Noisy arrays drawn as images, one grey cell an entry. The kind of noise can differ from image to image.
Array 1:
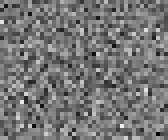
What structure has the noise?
independent entries
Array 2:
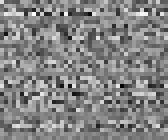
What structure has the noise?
rows of uneven size
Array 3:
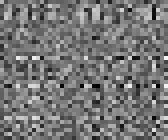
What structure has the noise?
low rank plus noise
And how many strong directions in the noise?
two
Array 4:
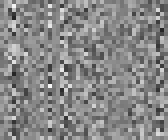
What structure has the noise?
columns of uneven size
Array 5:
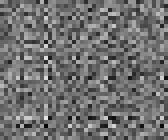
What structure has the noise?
low rank plus noise
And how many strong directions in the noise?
one
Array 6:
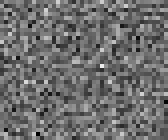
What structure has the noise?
low rank plus noise
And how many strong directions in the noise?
five to eight
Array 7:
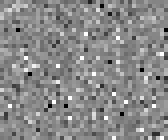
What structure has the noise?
heavy tails
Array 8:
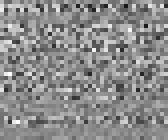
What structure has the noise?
rows of uneven size
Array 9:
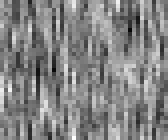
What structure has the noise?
streaked along the columns
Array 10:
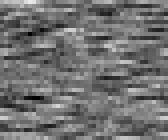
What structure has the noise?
streaked along the rows
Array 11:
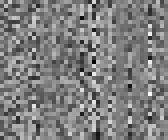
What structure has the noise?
columns of uneven size
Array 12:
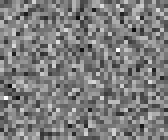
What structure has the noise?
independent entries
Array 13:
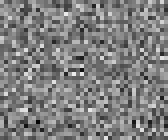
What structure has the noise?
low rank plus noise
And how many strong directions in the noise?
five to eight
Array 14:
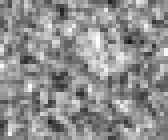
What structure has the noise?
blotchy
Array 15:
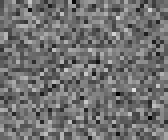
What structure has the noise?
independent entries
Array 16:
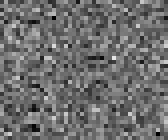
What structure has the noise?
low rank plus noise
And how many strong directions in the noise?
three or four
